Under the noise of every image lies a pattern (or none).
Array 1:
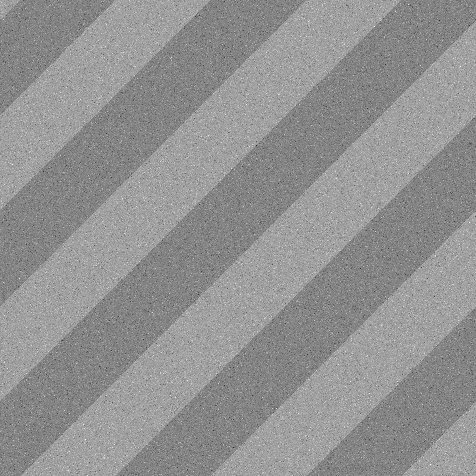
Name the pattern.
diagonal stripes
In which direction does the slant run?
bottom left to top right
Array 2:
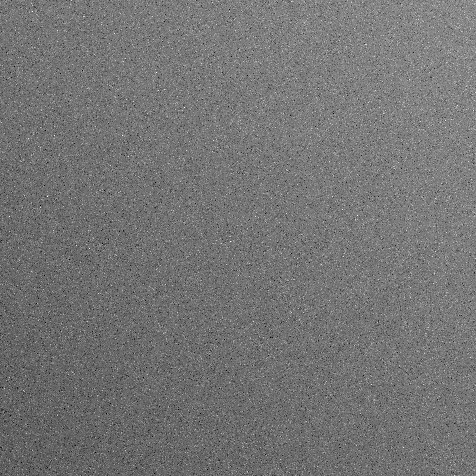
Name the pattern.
a smooth slope
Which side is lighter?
top right
